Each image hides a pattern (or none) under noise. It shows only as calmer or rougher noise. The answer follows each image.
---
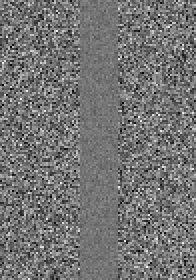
one band of columns
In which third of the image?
middle
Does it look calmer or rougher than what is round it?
calmer
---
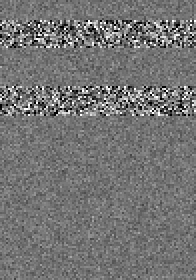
bands of rows
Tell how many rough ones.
2
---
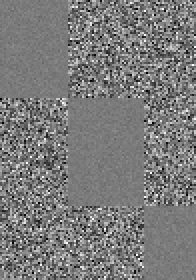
blocks along the diagonal
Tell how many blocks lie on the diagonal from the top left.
3
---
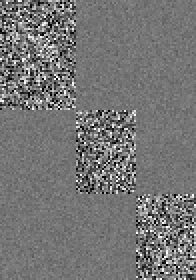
blocks along the diagonal
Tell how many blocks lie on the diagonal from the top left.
3
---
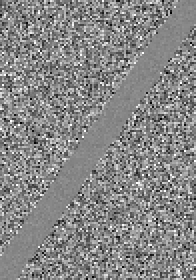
a diagonal band
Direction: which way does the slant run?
bottom left to top right
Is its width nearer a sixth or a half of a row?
a sixth
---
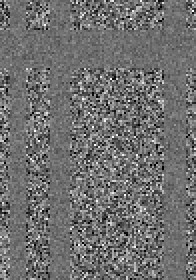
bands of rows crossing bands of columns
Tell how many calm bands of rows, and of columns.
1 and 3
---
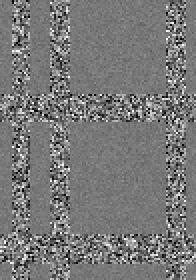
bands of rows crossing bands of columns
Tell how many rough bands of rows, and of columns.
2 and 3
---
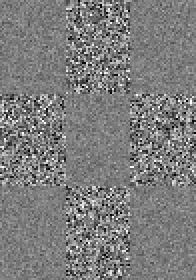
a checkerboard
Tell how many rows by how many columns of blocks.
3 by 3
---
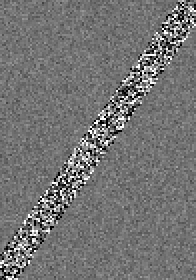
a diagonal band
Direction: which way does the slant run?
bottom left to top right
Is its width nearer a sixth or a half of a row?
a sixth
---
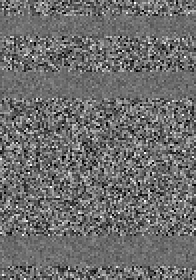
bands of rows
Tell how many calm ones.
3
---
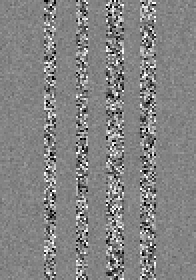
bands of columns
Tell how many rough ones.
4
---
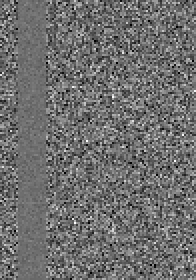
one band of columns
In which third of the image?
left
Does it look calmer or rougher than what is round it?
calmer
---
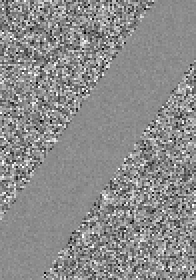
a diagonal band
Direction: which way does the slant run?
bottom left to top right
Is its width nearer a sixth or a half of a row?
a half
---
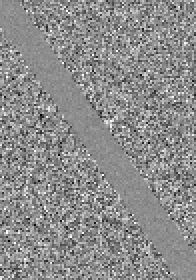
a diagonal band
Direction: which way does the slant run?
top left to bottom right
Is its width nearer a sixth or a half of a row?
a sixth
